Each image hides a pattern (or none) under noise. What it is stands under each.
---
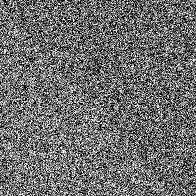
a sharp edge
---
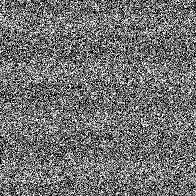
horizontal stripes
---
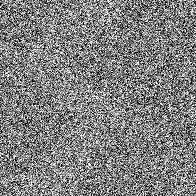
a wavy band
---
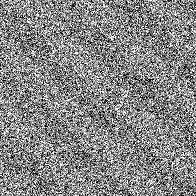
diagonal stripes
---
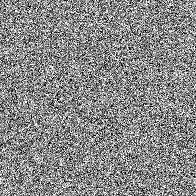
only noise
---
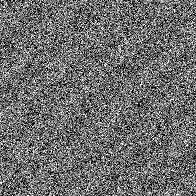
diagonal stripes
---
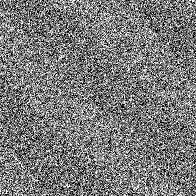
diagonal stripes
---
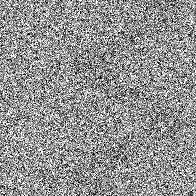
a wavy band
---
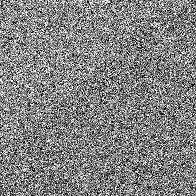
a sharp edge
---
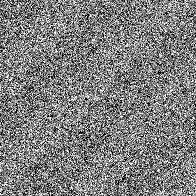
diagonal stripes
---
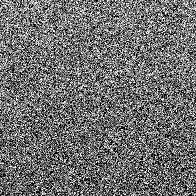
a smooth slope
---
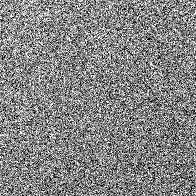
a smooth slope
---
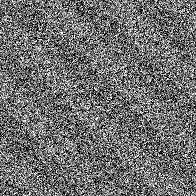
diagonal stripes
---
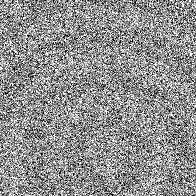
rings round one point
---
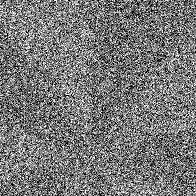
spokes from one point
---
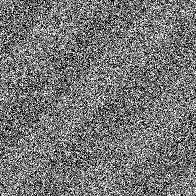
diagonal stripes
